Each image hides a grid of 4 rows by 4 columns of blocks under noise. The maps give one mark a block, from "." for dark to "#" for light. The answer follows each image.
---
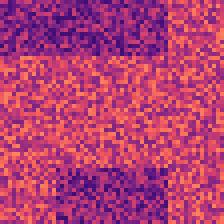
. . . #
# # # #
# # # #
# . . #
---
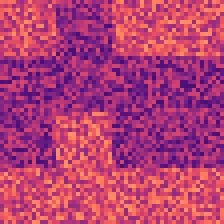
# . # #
. . . .
. # . .
# # # #
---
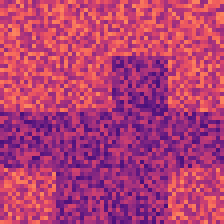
# # # #
# # . #
. . . .
# . . #
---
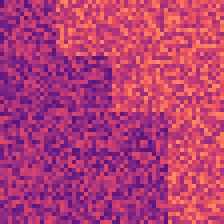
. # # #
. . # #
. . . #
. . . #
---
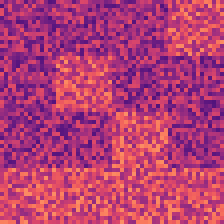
. . . #
. # . .
. . # .
# # # #
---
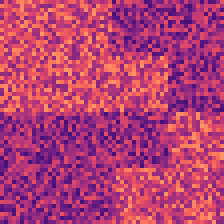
# # . .
# # # .
. . . #
. . # #
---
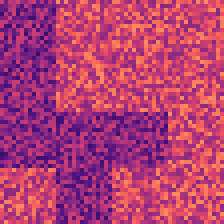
. # # #
. # # #
. . . #
# . # #
